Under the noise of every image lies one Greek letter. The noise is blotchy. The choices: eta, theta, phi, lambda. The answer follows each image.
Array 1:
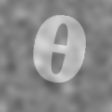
theta
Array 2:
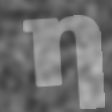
eta
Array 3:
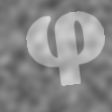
phi
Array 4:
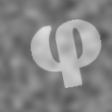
phi
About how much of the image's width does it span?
two thirds
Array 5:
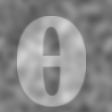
theta
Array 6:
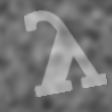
lambda
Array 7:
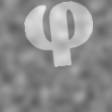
phi
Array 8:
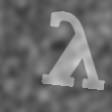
lambda
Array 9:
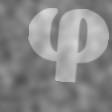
phi
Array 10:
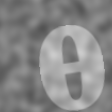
theta
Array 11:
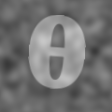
theta
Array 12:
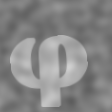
phi
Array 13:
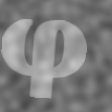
phi
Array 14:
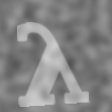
lambda
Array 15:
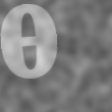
theta
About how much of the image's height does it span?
two thirds
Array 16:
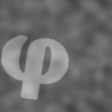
phi
